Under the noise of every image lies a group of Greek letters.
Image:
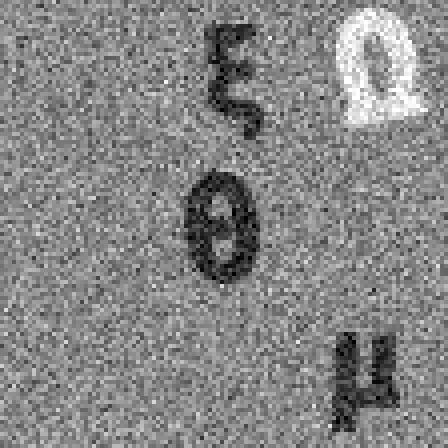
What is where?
top middle: dark xi; top right: light omega; centre: dark theta; bottom right: dark mu
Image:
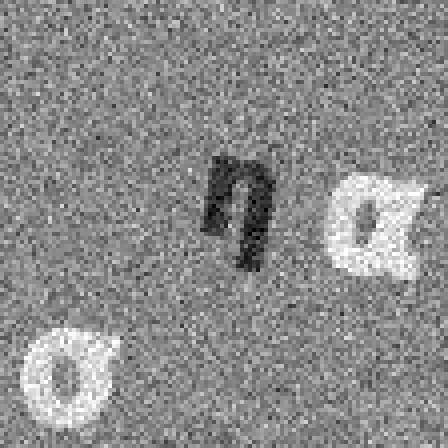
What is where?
centre: dark eta; middle right: light alpha; bottom left: light sigma
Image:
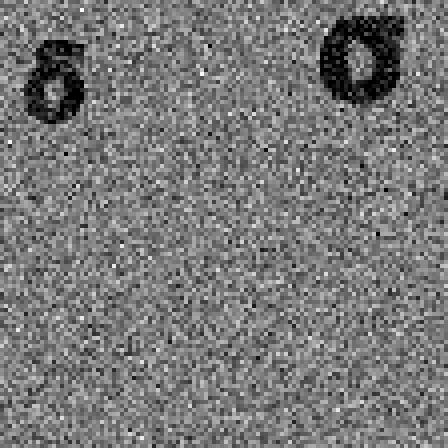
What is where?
top left: dark delta; top right: dark sigma
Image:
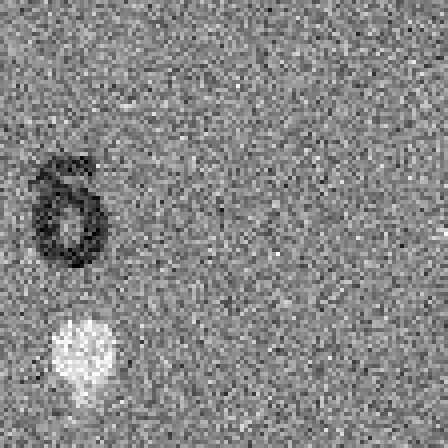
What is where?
middle left: dark delta; bottom left: light phi
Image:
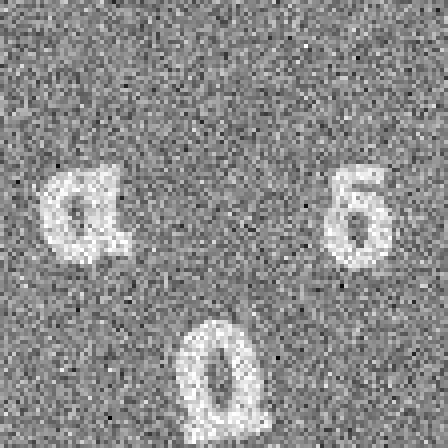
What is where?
middle left: light alpha; middle right: light delta; bottom middle: light omega
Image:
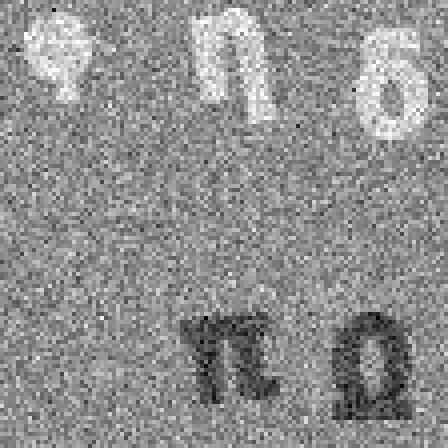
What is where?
top left: light phi; top middle: light eta; top right: light delta; bottom middle: dark pi; bottom right: dark omega
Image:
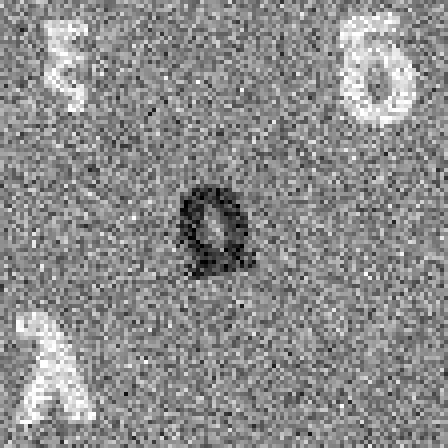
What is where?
top left: light xi; top right: light delta; centre: dark omega; bottom left: light lambda
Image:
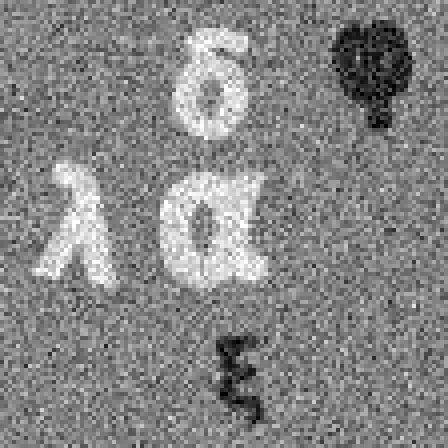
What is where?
top middle: light delta; top right: dark phi; middle left: light lambda; centre: light alpha; bottom middle: dark xi
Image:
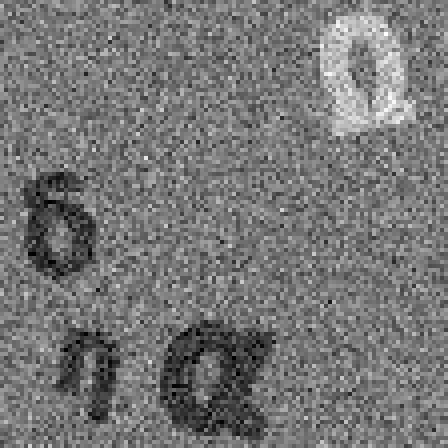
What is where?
top right: light omega; middle left: dark delta; bottom left: dark eta; bottom middle: dark alpha
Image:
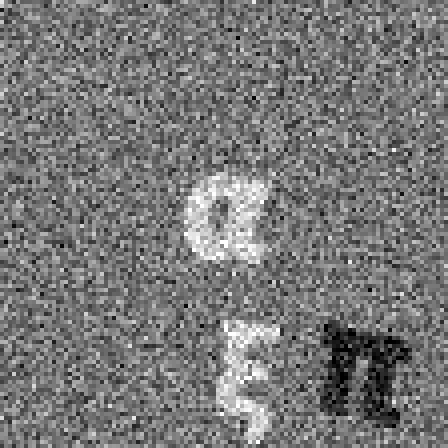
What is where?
centre: light alpha; bottom middle: light xi; bottom right: dark pi
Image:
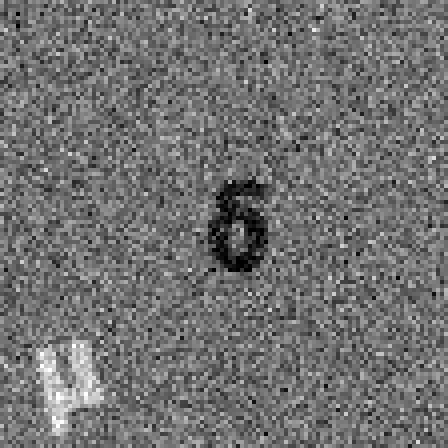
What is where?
centre: dark delta; bottom left: light mu
